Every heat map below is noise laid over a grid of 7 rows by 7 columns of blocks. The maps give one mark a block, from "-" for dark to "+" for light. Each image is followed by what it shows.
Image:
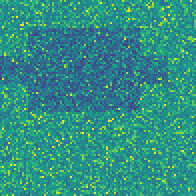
+++++++
+----++
------+
+----++
+++++++
+++++++
+++++++
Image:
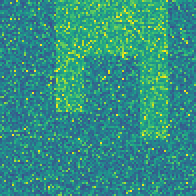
--++++-
--++++-
--+--+-
--+--+-
-----+-
-------
-------
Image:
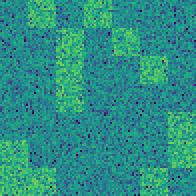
-+-+---
--+-+--
--+--+-
--+----
------+
+-----+
++---+-
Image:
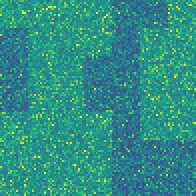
++++--+
-+++-++
-++--++
-++--++
++++-++
++++---
++++---
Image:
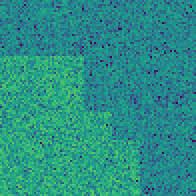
-------
-------
+++----
+++----
++++---
+++++--
+++++--
